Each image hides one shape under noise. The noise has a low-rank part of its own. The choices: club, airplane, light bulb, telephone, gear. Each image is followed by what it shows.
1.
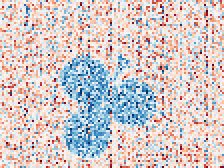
club
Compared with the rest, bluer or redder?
bluer
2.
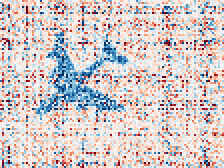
airplane
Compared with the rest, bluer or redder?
bluer
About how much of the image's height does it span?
half
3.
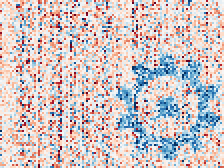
gear
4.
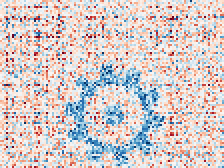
gear
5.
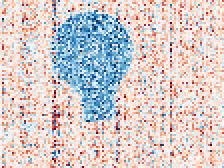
light bulb
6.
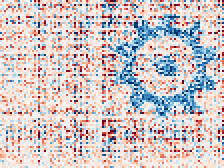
gear
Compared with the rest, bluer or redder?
bluer
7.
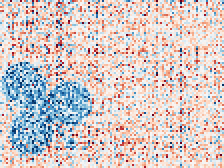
club
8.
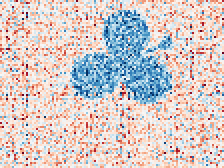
club
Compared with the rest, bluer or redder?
bluer
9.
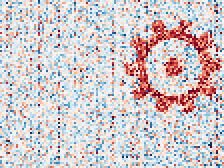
gear
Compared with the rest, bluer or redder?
redder
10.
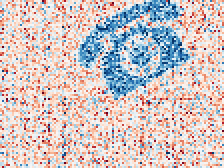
telephone
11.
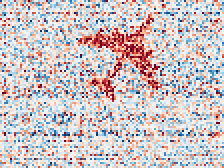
airplane
